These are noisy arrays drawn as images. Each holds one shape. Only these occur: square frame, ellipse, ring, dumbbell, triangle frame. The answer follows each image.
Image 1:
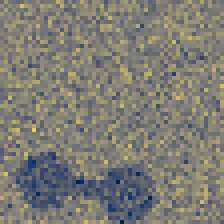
dark dumbbell
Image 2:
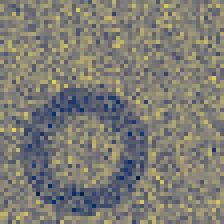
dark ring
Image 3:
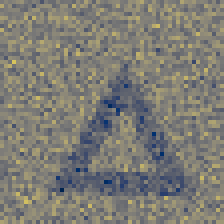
dark triangle frame
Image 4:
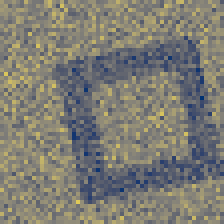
dark square frame
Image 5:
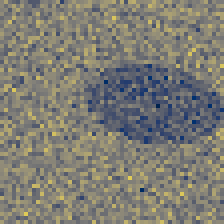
dark ellipse
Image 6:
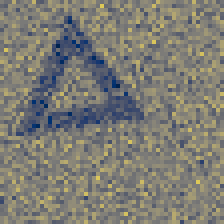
dark triangle frame
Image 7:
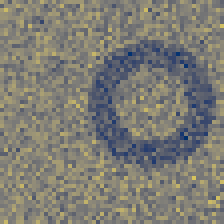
dark ring
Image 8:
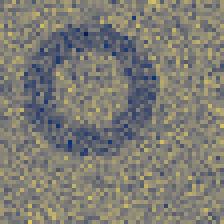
dark ring
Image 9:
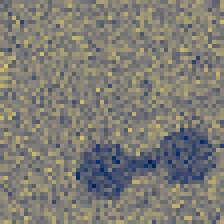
dark dumbbell
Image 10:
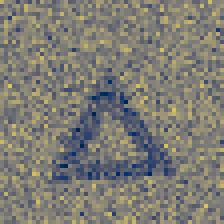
dark triangle frame
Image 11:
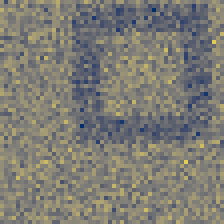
dark square frame
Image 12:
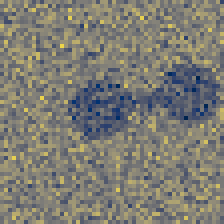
dark dumbbell
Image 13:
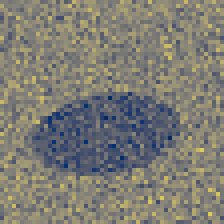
dark ellipse
